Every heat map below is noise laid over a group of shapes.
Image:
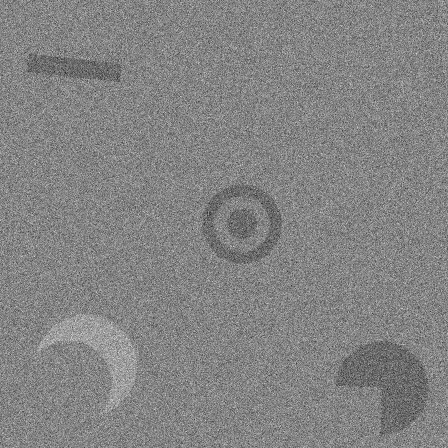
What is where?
top left: dark bar; centre: dark bullseye; bottom left: light crescent; bottom right: dark disc with a wedge cut out
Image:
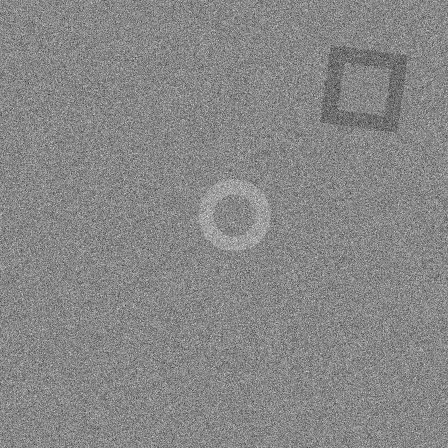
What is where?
top right: dark square frame; centre: light ring
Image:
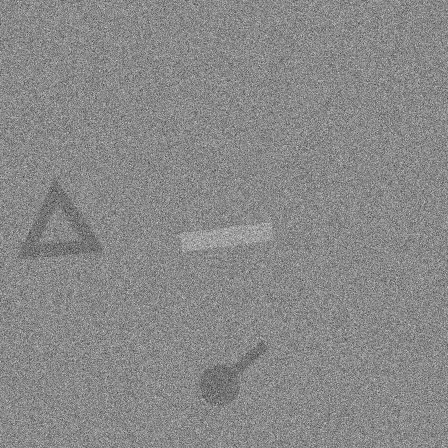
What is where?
middle left: dark triangle frame; centre: light bar; bottom middle: dark lollipop
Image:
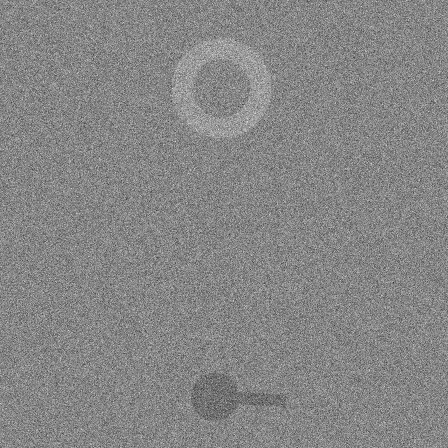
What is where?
top middle: light ring; bottom middle: dark lollipop
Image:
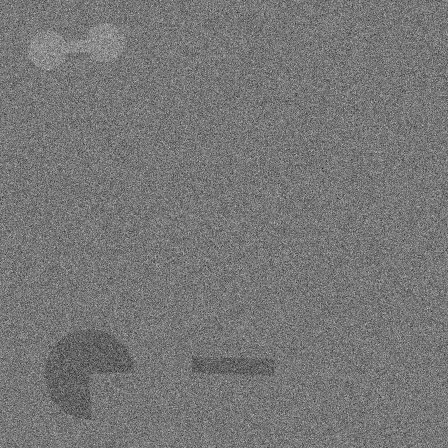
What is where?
top left: light dumbbell; bottom left: dark disc with a wedge cut out; bottom middle: dark bar
